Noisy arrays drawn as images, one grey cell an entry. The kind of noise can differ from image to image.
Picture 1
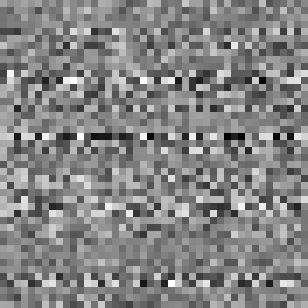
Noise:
rows of uneven size
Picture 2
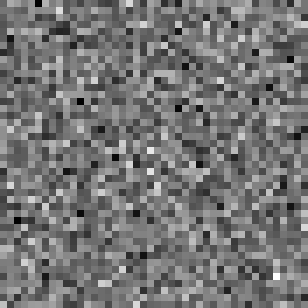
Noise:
independent entries
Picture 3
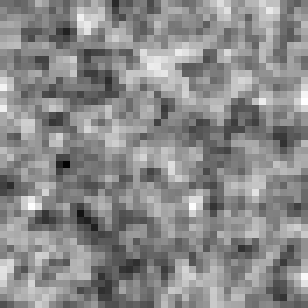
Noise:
blotchy
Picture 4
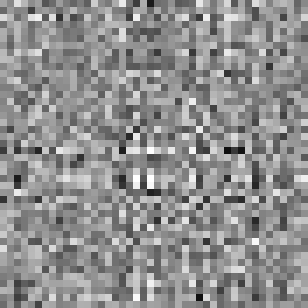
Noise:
low rank plus noise
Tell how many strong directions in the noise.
two
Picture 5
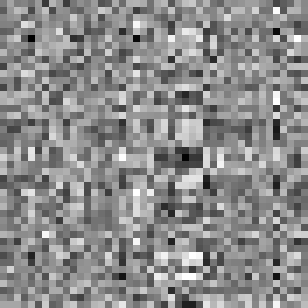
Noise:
low rank plus noise
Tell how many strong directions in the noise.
two
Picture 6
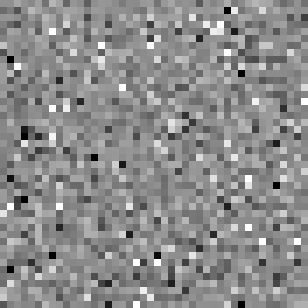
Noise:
heavy tails
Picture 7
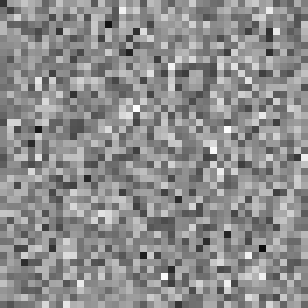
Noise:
independent entries
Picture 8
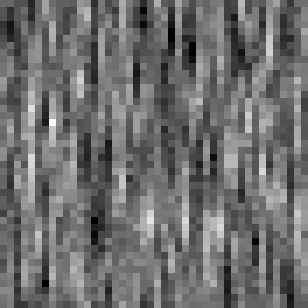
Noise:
streaked along the columns
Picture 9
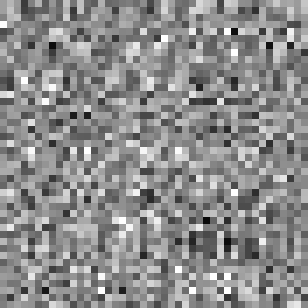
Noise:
low rank plus noise
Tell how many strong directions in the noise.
three or four
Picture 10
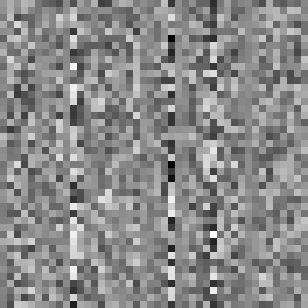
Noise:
columns of uneven size
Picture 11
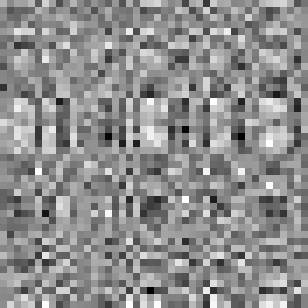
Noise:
low rank plus noise
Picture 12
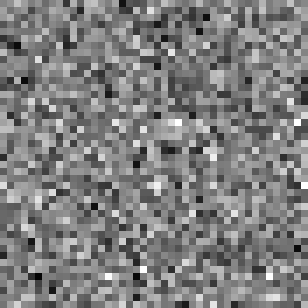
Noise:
independent entries
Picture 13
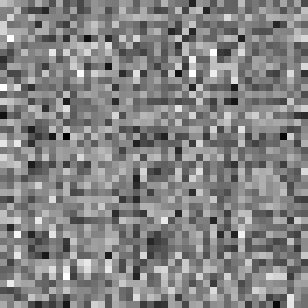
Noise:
low rank plus noise
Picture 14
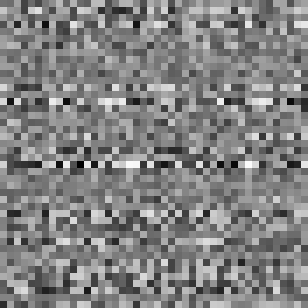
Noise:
rows of uneven size
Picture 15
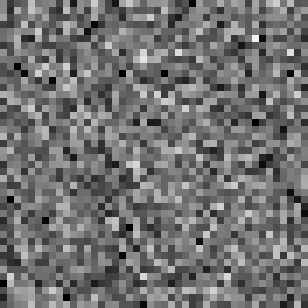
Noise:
independent entries
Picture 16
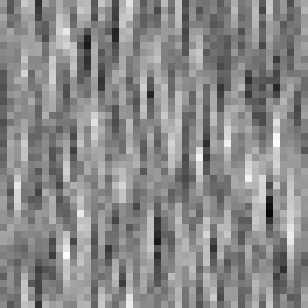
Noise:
streaked along the columns
